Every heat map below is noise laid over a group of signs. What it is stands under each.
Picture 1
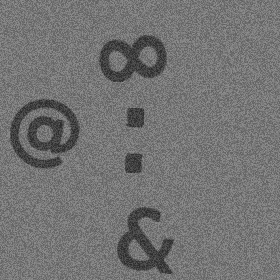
top middle: infinity sign; middle left: at sign; centre: colon; bottom middle: ampersand
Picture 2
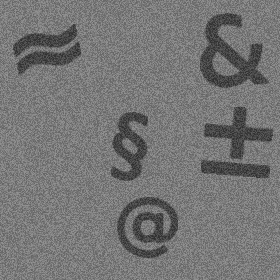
top left: approximately sign; top right: ampersand; centre: section sign; middle right: plus-minus sign; bottom middle: at sign
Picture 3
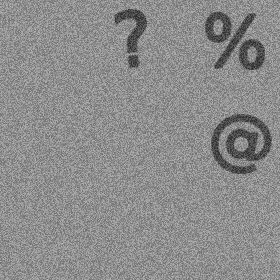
top middle: question mark; top right: percent sign; middle right: at sign
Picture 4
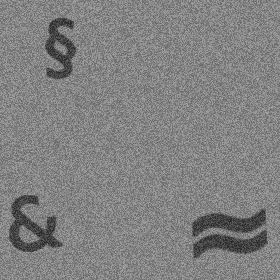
top left: section sign; bottom left: ampersand; bottom right: approximately sign
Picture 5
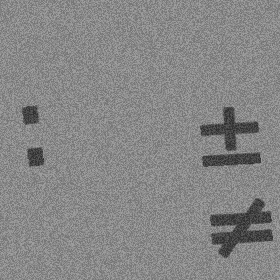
middle left: colon; middle right: plus-minus sign; bottom right: not-equal sign
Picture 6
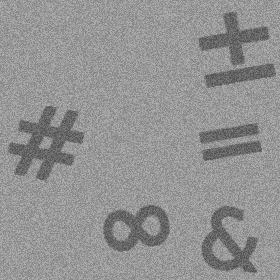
top right: plus-minus sign; middle left: hash sign; middle right: equals sign; bottom middle: infinity sign; bottom right: ampersand
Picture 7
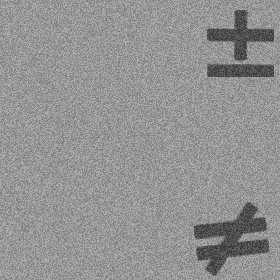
top right: plus-minus sign; bottom right: not-equal sign
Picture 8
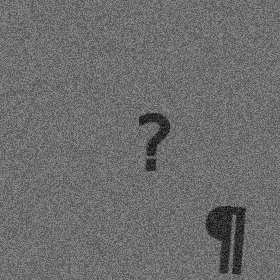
centre: question mark; bottom right: pilcrow
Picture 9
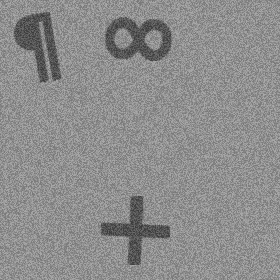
top left: pilcrow; top middle: infinity sign; bottom middle: plus sign
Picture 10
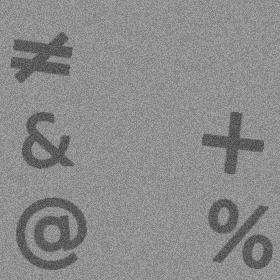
top left: not-equal sign; middle left: ampersand; middle right: plus sign; bottom left: at sign; bottom right: percent sign
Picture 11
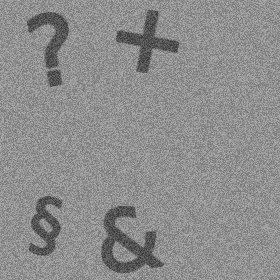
top left: question mark; top middle: plus sign; bottom left: section sign; bottom middle: ampersand
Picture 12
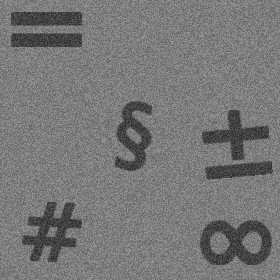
top left: equals sign; centre: section sign; middle right: plus-minus sign; bottom left: hash sign; bottom right: infinity sign
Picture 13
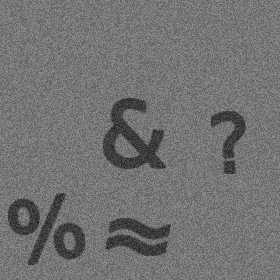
centre: ampersand; middle right: question mark; bottom left: percent sign; bottom middle: approximately sign
